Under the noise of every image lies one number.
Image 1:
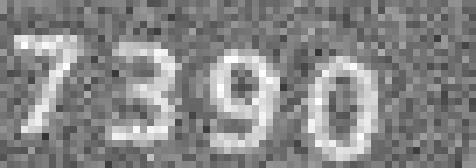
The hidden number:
7390
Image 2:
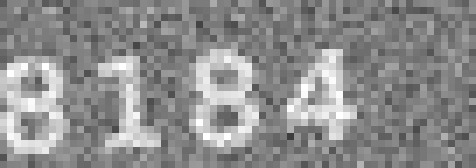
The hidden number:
8184
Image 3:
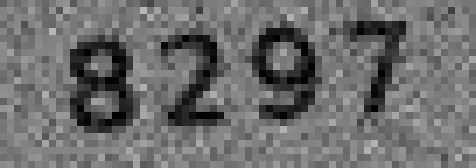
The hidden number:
8297
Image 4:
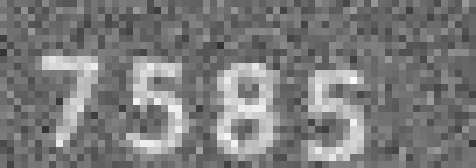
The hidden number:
7585
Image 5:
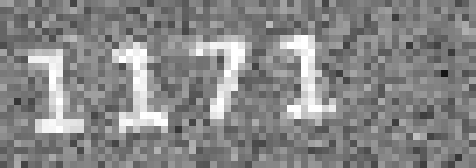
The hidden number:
1171
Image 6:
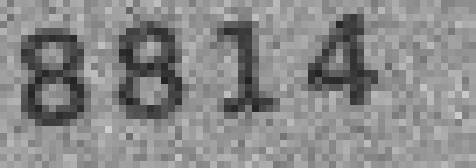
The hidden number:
8814
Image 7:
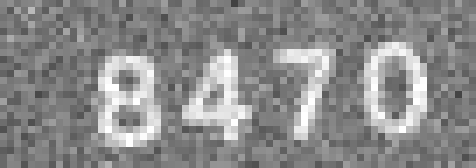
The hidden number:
8470
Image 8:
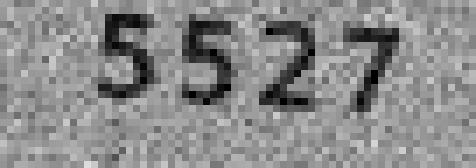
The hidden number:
5527
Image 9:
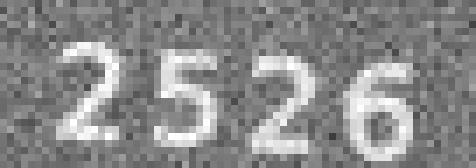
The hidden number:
2526
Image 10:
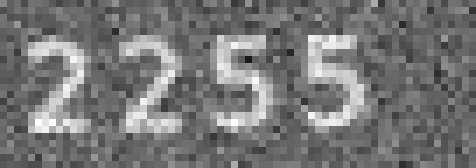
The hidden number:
2255
